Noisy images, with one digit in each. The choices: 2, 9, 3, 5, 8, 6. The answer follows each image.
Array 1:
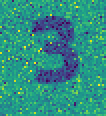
3
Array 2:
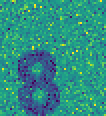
8
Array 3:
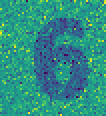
6
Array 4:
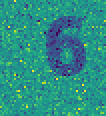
6
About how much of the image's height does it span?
half
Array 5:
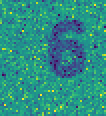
6
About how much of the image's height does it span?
half
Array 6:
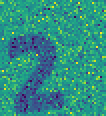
2
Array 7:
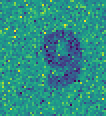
9
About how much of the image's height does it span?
half
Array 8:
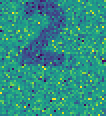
2
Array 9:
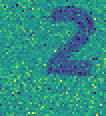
2
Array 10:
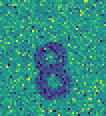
8
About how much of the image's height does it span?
half
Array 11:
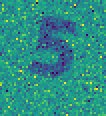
5
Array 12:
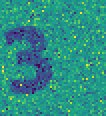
3
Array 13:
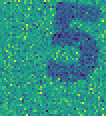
5
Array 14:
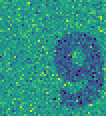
9
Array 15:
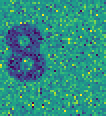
8
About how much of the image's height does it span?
half
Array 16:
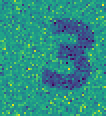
3
